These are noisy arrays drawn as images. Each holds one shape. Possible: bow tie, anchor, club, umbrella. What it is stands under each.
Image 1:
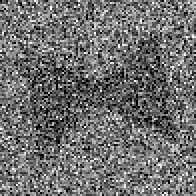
bow tie
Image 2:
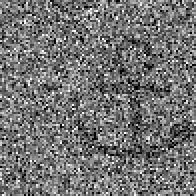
anchor
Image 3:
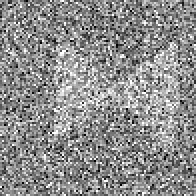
bow tie
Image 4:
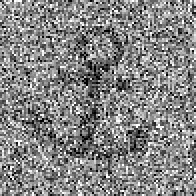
anchor
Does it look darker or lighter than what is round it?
darker
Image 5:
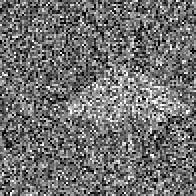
umbrella
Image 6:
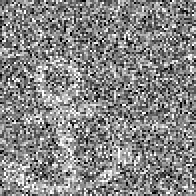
anchor
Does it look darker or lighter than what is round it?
lighter
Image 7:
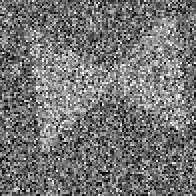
bow tie
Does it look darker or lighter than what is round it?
lighter
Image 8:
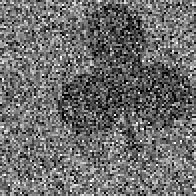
club
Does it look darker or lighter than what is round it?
darker
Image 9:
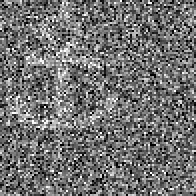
anchor
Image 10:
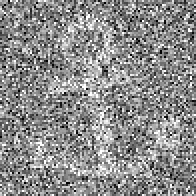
anchor
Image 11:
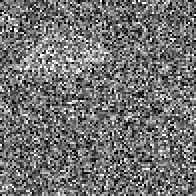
umbrella
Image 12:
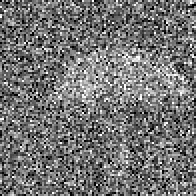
umbrella
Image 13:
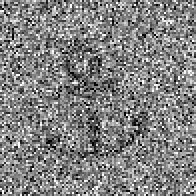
anchor
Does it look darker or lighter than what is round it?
darker
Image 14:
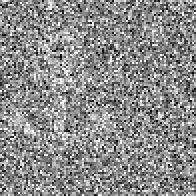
anchor
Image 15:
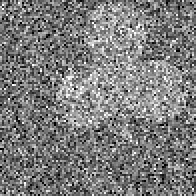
club
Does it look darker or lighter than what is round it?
lighter
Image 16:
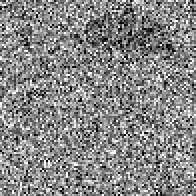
umbrella
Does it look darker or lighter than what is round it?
darker
